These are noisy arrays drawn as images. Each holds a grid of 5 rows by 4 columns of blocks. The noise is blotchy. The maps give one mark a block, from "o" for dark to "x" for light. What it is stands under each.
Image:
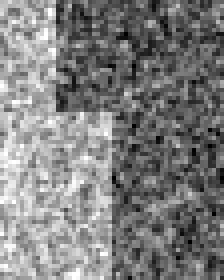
xooo
xooo
xxoo
xxoo
xxoo
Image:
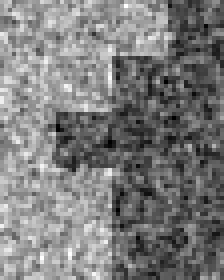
xxxo
xxoo
xooo
xxoo
xxoo
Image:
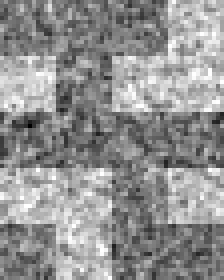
ooox
xoxx
oooo
xxox
oxoo
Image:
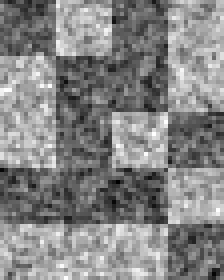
oxox
xoox
xoxo
ooox
xxxo
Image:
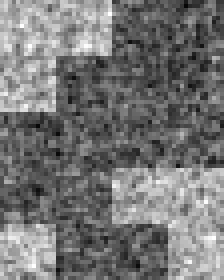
xxoo
xooo
oooo
ooxx
xoox
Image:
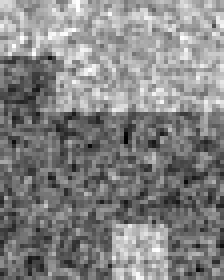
xxxx
oxxx
oooo
oooo
ooxo
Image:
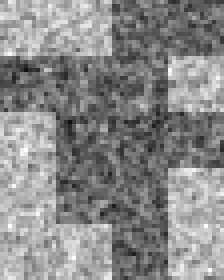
xxoo
ooox
xooo
xoox
xxox
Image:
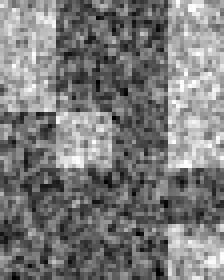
xoox
xoox
oxox
oooo
ooox
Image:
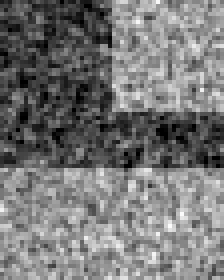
ooxx
ooxx
oooo
xxxx
xxxx
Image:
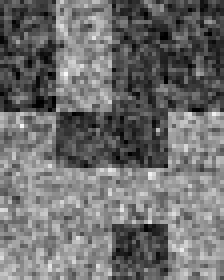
oxoo
oxoo
xoox
xxxx
xxox
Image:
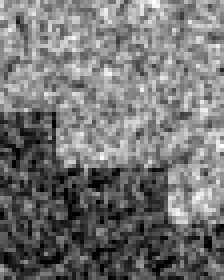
xxxx
xxxx
oxxx
ooox
oooo
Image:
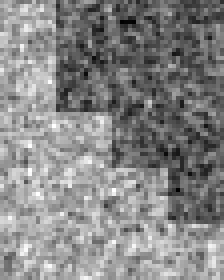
xooo
xooo
xxoo
xxxo
xxxx
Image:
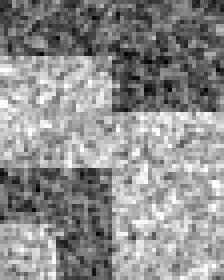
oooo
xxoo
xxxx
ooxx
xoxx
